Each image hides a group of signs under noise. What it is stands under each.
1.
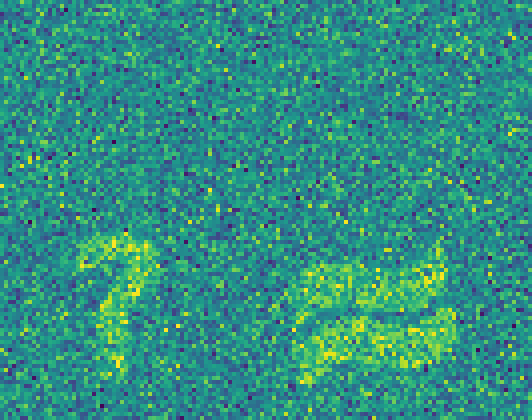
bottom left: question mark; bottom right: approximately sign
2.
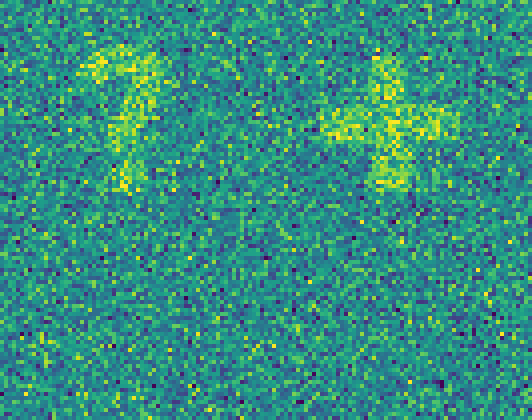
top left: question mark; top right: plus sign
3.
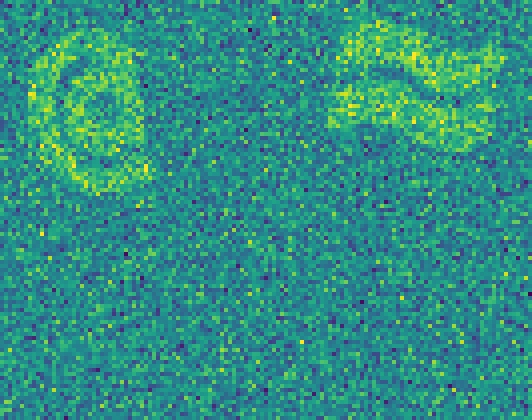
top left: at sign; top right: approximately sign
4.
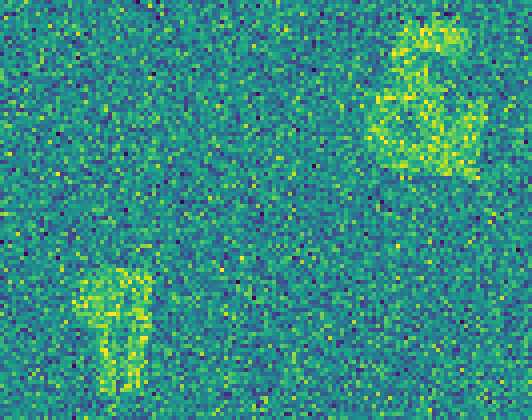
top right: ampersand; bottom left: pilcrow
